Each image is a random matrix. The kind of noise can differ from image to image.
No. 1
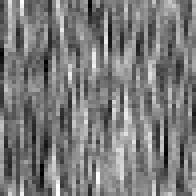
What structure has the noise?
streaked along the columns
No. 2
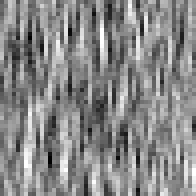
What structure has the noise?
streaked along the columns
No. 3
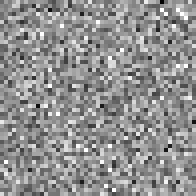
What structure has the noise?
independent entries
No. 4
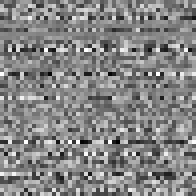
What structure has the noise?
rows of uneven size
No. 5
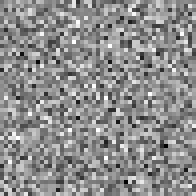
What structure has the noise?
independent entries
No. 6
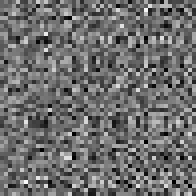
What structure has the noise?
low rank plus noise
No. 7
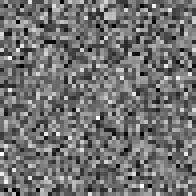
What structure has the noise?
independent entries
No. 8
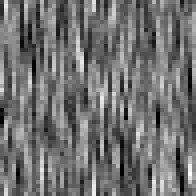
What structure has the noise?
streaked along the columns
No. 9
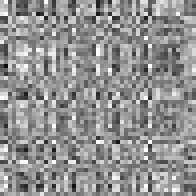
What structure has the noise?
low rank plus noise
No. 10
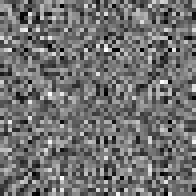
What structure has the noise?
low rank plus noise
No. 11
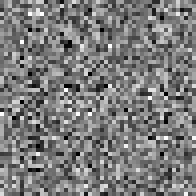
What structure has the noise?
low rank plus noise
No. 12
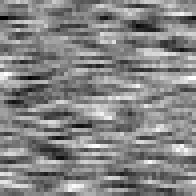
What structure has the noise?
streaked along the rows
